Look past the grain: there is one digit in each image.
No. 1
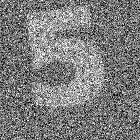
5
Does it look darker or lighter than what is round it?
lighter
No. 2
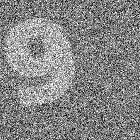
9
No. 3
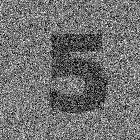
5
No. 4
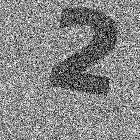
2
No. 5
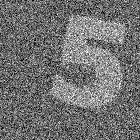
5
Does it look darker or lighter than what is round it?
lighter
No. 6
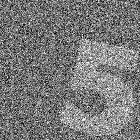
5
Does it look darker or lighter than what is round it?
lighter
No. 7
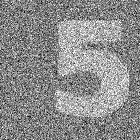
5
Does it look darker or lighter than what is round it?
lighter
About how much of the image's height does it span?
two thirds
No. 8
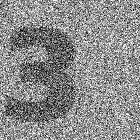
3
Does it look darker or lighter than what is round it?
darker
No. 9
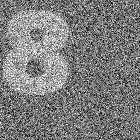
8
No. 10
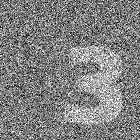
3
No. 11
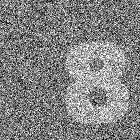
8
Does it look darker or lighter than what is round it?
lighter
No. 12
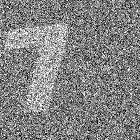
7
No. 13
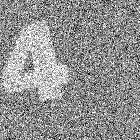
4
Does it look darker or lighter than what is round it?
lighter
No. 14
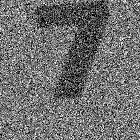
7
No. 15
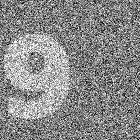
9
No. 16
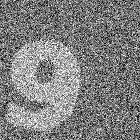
9
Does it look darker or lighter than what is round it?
lighter
